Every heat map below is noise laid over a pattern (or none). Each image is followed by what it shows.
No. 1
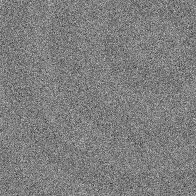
rings round one point
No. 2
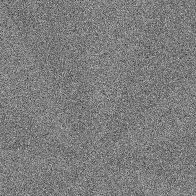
spokes from one point
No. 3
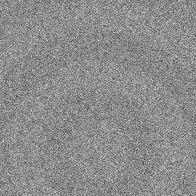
rings round one point
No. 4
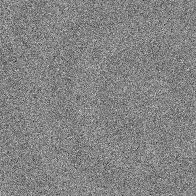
rings round one point
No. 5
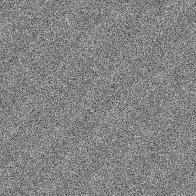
diagonal stripes
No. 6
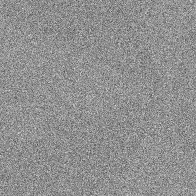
spokes from one point
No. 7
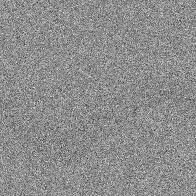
a wavy band
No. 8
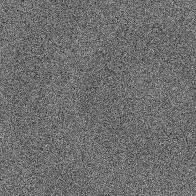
rings round one point
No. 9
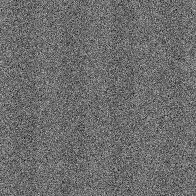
vertical stripes
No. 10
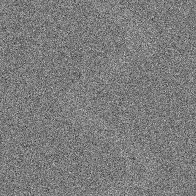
a wavy band
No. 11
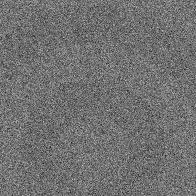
rings round one point
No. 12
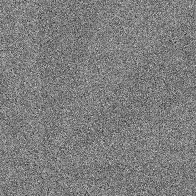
spokes from one point
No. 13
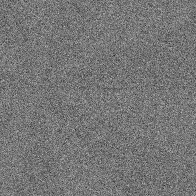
spokes from one point
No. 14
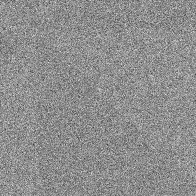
spokes from one point
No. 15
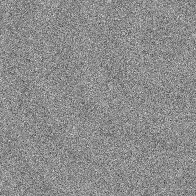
rings round one point
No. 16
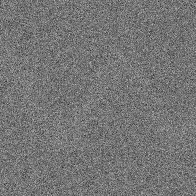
a wavy band
